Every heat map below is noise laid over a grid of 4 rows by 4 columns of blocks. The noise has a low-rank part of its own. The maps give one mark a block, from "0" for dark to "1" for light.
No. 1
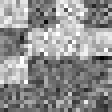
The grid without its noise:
1 0 1 0
0 1 1 1
1 0 0 0
0 0 0 0
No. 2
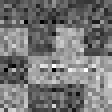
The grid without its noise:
0 0 0 0
1 0 1 0
0 1 1 1
1 0 0 1
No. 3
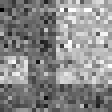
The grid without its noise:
0 0 1 1
0 0 1 1
1 0 1 1
0 0 0 0
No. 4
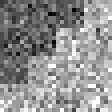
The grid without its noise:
0 0 0 1
0 0 1 1
0 1 1 1
1 1 1 1
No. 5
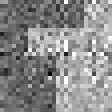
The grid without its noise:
0 0 0 1
0 1 1 1
0 0 1 1
0 0 1 1
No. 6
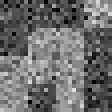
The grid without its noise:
0 0 0 1
0 1 1 0
1 1 1 0
1 0 1 0
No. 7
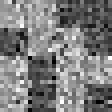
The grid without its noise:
1 1 0 0
0 1 1 0
1 0 1 1
1 0 1 0
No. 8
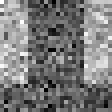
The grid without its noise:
1 0 0 1
1 0 0 1
1 0 0 1
0 0 0 0
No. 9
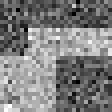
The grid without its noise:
0 0 0 0
0 1 1 1
1 1 0 0
1 1 0 0
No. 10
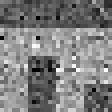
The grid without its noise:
0 0 0 0
1 1 1 1
1 0 1 1
1 0 1 0
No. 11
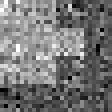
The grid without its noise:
1 1 0 0
1 1 1 0
1 1 0 0
0 0 0 0
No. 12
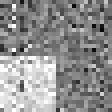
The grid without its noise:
0 0 0 0
0 0 0 0
1 1 0 0
1 1 0 0
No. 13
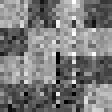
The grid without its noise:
1 0 1 0
0 1 1 1
1 1 0 0
0 0 0 1
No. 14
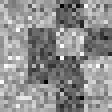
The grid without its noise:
1 1 0 1
1 0 1 0
1 0 0 1
1 1 0 1
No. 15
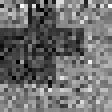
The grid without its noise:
1 0 1 1
0 0 0 1
0 0 1 1
1 1 1 1
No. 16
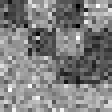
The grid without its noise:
0 1 0 1
1 0 1 0
1 1 0 0
1 1 1 1
